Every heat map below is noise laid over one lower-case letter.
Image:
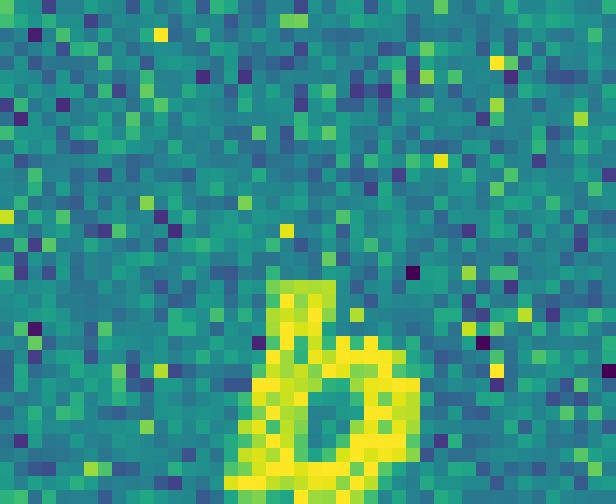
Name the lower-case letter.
b
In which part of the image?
bottom middle
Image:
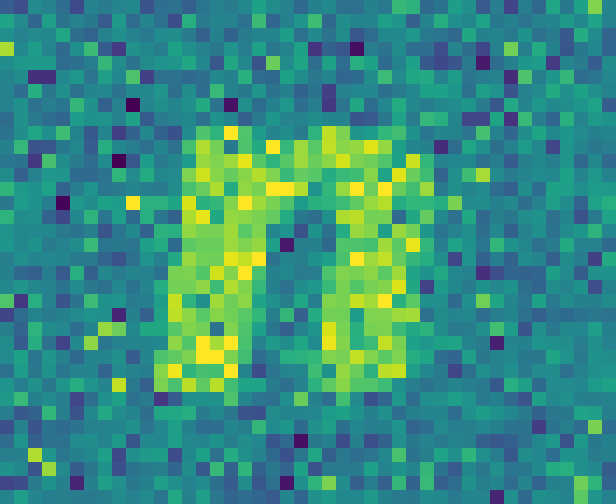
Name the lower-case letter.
n
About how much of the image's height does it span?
half
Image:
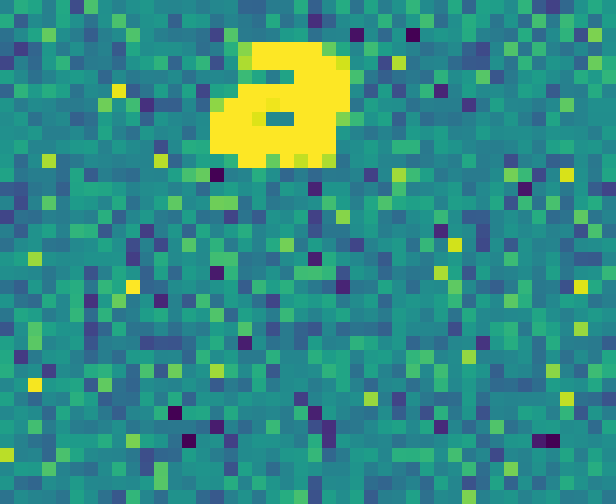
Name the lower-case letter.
a
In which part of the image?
top middle
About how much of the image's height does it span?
a quarter
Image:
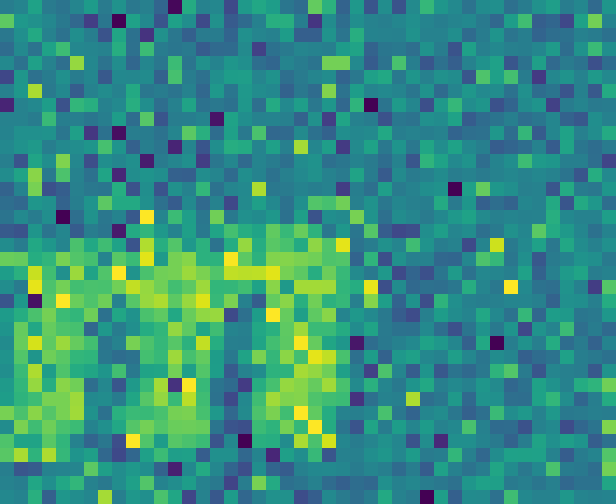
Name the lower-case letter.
m
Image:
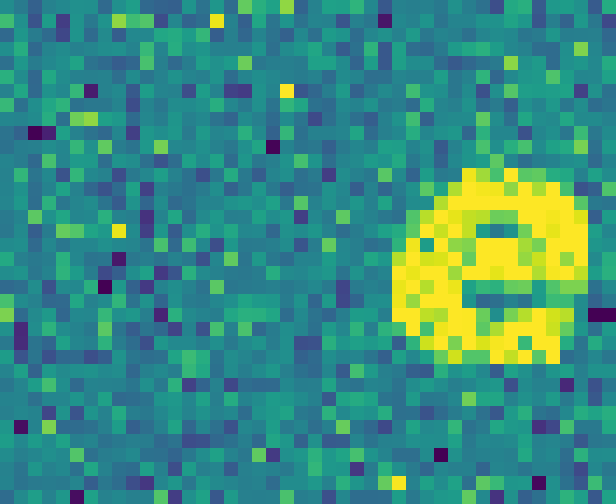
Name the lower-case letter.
e
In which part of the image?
middle right
